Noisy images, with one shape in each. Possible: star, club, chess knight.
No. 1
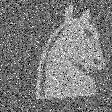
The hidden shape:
chess knight
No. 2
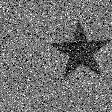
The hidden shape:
star
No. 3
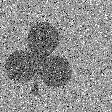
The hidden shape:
club
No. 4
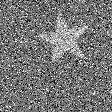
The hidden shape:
star
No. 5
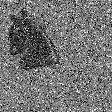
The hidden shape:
chess knight
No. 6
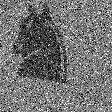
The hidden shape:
chess knight
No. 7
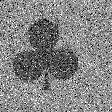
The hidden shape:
club
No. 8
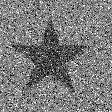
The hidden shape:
star
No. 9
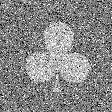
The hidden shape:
club
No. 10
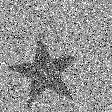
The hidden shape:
star
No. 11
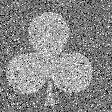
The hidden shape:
club
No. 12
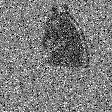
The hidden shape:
chess knight
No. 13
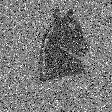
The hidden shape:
chess knight
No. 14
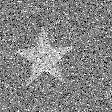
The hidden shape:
star
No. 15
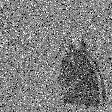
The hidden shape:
chess knight
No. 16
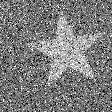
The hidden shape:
star
